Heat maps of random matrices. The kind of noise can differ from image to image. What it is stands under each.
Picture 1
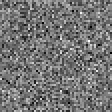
low rank plus noise
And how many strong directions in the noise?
one
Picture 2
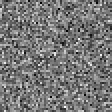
independent entries
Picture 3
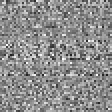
rows of uneven size
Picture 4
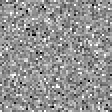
heavy tails
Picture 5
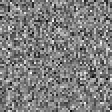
low rank plus noise
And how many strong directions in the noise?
five to eight
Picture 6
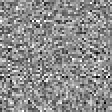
low rank plus noise
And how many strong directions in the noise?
three or four
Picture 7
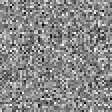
low rank plus noise
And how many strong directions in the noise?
five to eight
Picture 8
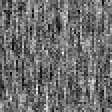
streaked along the columns
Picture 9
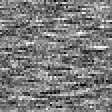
streaked along the rows
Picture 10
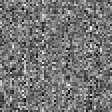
columns of uneven size
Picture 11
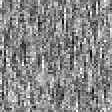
streaked along the columns
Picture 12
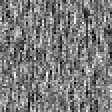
streaked along the columns
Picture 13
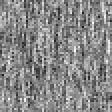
streaked along the columns
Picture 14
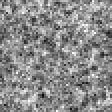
blotchy
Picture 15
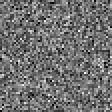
independent entries
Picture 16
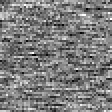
streaked along the rows
